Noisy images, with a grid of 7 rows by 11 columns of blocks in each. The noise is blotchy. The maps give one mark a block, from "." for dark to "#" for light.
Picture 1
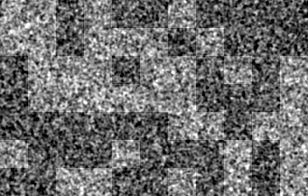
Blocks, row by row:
##.#..#....
##.###.#...
.###.##.#.#
.######...#
......##.##
#...#...#.#
..##..#.#.#
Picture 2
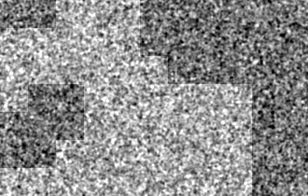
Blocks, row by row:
..###......
#####......
######.....
#..######..
...######..
..#######..
#########..
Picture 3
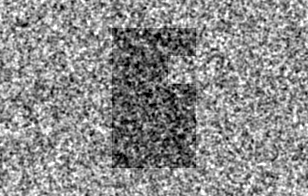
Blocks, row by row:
###########
####...####
####..#####
####...####
####...####
####...####
###########
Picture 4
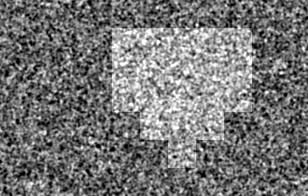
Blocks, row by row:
...........
....#####..
....#####..
....#####..
.....###...
......#....
...........
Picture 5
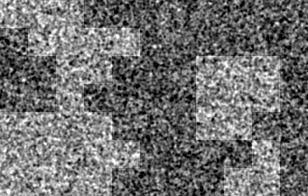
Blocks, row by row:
###........
.####......
..##...###.
..#....###.
####...##..
#####....#.
####....##.
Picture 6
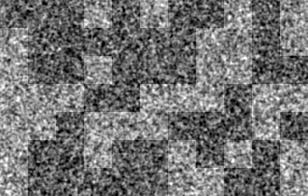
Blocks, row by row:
...#.#..#.#
#......##.#
#..#...##..
###..###.##
##.###...#.
#..#..#.#.#
#.....##..#
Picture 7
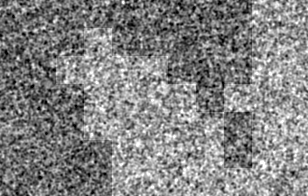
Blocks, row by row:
.........##
...#.....##
..####...##
...####.###
...#####.##
....####.##
....#######
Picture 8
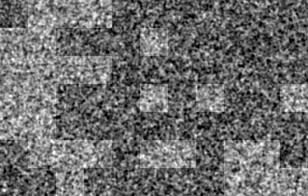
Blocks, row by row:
.###.......
##...#.....
####.......
##...#.#..#
##.........
.###.##.##.
..#.....###
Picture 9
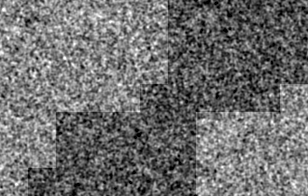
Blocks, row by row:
######.....
######.....
######.....
#####.....#
##.....####
##.....####
#......####
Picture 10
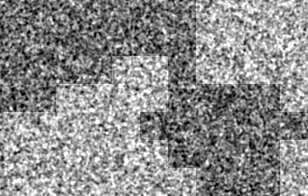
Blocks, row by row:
.......####
.......####
....##.####
..####....#
#####......
######....#
#######...#
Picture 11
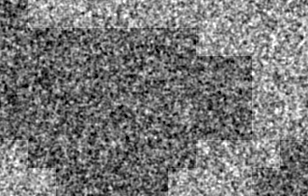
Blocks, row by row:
.##########
.......####
.........##
.........##
.........##
#......###.
##....###..
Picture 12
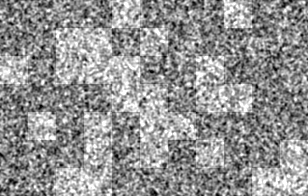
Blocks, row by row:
....#...#..
..##.#.....
#.###..#...
....##.##..
.#.#.##....
...#.#.#..#
..##.....##
